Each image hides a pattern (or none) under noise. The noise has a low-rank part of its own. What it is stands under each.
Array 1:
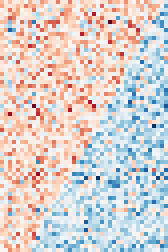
a sharp edge
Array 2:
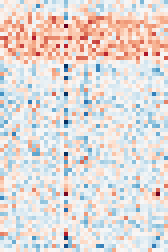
one horizontal stripe
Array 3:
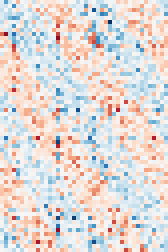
diagonal stripes
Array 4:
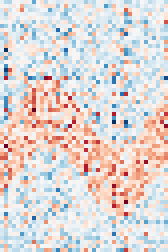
a wavy band
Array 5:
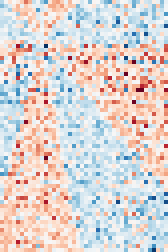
spokes from one point
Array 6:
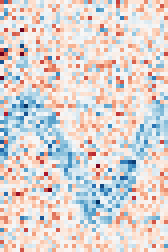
a wavy band
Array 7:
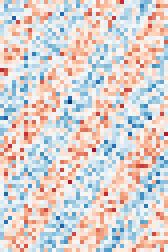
diagonal stripes
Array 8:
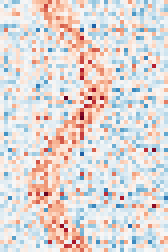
a wavy band
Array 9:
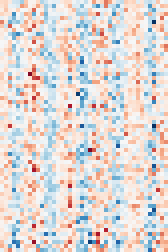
vertical stripes
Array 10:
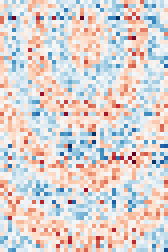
rings round one point
